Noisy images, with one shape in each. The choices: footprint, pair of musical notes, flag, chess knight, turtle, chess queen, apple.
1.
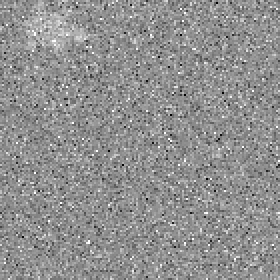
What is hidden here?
light turtle, top left
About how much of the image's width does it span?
a quarter
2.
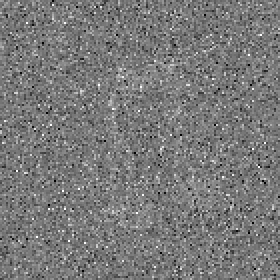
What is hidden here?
light pair of musical notes
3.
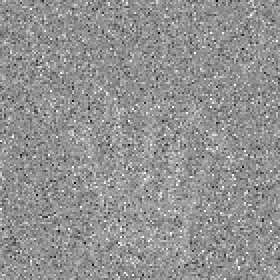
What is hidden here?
light chess queen
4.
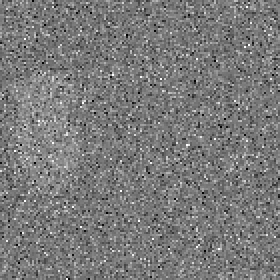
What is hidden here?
light footprint, middle left
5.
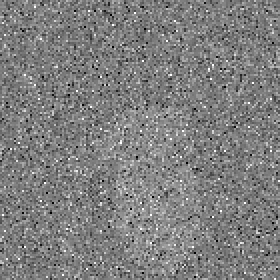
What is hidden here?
light footprint
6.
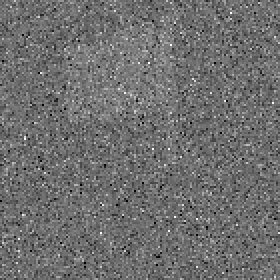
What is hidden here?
light flag
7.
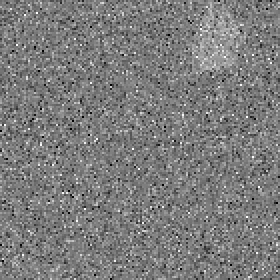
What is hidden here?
light chess knight, top right
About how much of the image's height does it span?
a quarter
